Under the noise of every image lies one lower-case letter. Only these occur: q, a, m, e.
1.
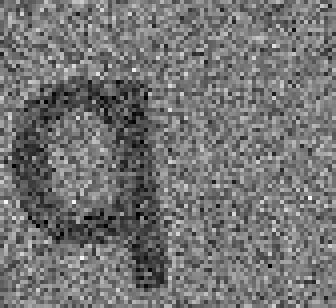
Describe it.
dark q
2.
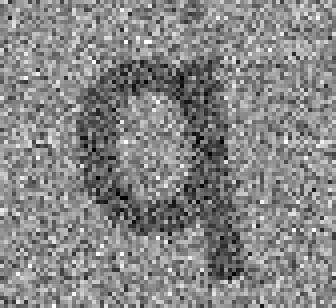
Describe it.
dark q
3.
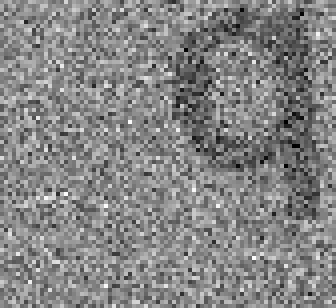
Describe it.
dark q
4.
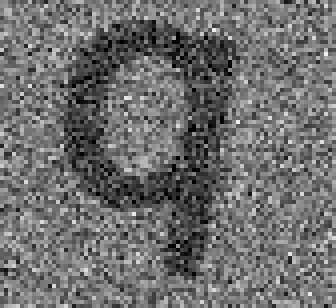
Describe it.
dark q
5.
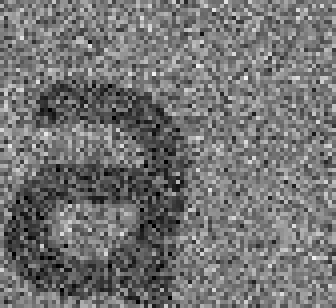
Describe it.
dark a
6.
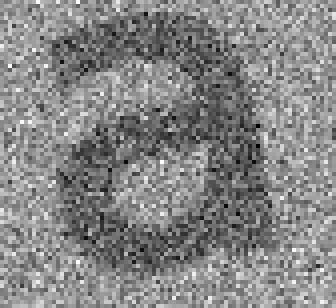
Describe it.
dark a
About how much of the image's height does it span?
nearly all
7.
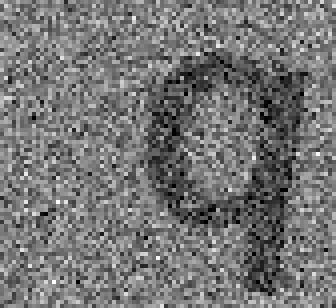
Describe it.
dark q
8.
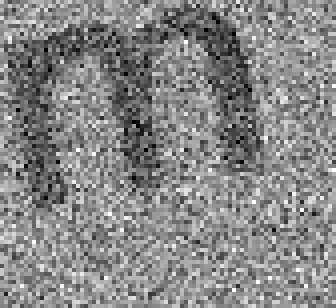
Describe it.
dark m
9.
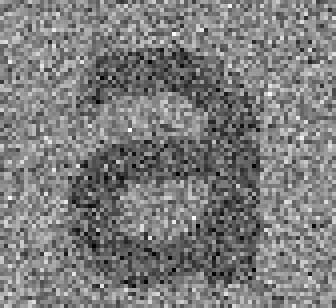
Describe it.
dark a
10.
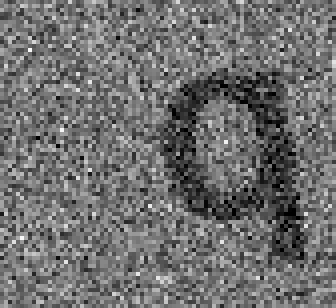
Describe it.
dark q
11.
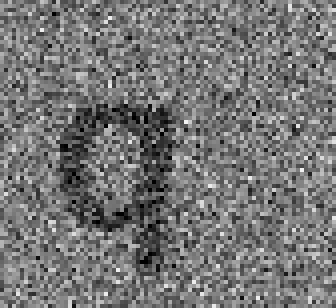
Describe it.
dark q
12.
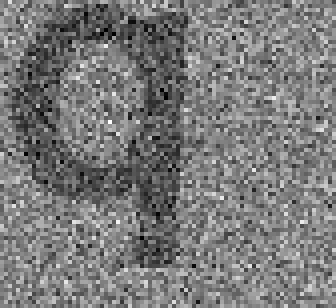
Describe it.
dark q
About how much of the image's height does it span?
nearly all
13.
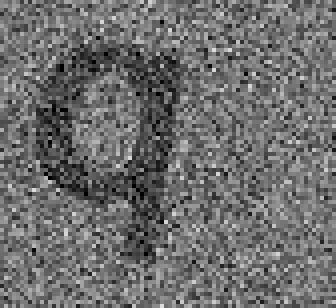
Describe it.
dark q
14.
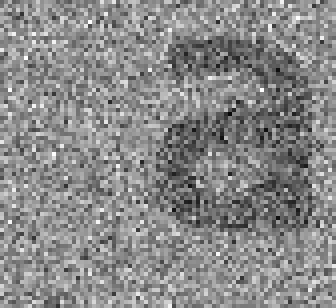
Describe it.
dark a
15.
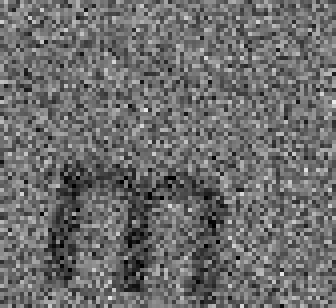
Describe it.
dark m
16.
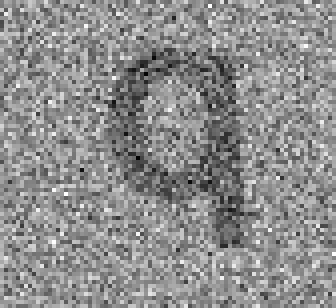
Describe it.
dark q
